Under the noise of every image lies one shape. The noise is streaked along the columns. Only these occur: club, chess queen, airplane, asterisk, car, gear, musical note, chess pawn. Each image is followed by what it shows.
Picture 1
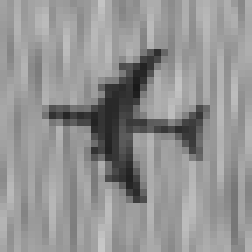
airplane
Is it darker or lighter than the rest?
darker
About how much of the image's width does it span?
two thirds
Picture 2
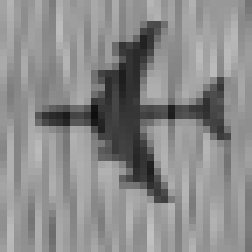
airplane
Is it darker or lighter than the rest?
darker
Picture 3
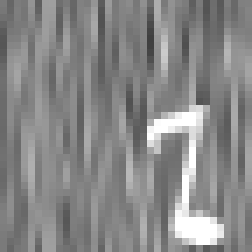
musical note
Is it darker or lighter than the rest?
lighter
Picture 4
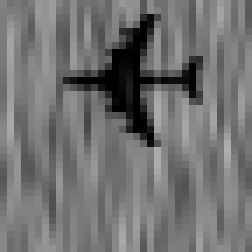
airplane
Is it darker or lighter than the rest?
darker
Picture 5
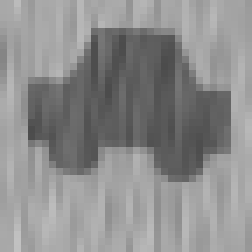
car
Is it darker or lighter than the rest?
darker
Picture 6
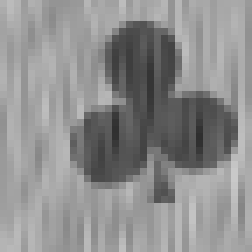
club
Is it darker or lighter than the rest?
darker
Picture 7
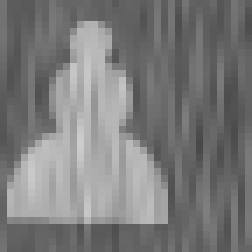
chess pawn
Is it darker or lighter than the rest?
lighter
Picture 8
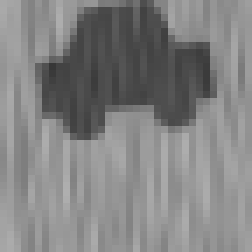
car
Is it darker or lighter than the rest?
darker
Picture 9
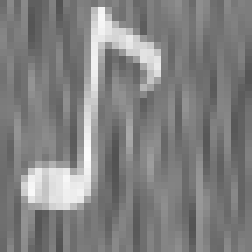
musical note
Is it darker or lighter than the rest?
lighter
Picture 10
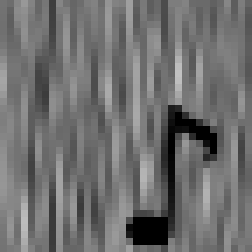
musical note
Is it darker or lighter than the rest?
darker
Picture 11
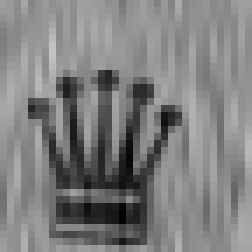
chess queen
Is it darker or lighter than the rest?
darker
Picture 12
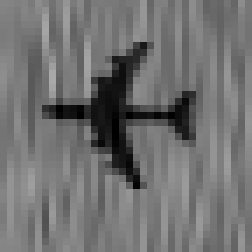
airplane
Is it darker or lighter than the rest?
darker
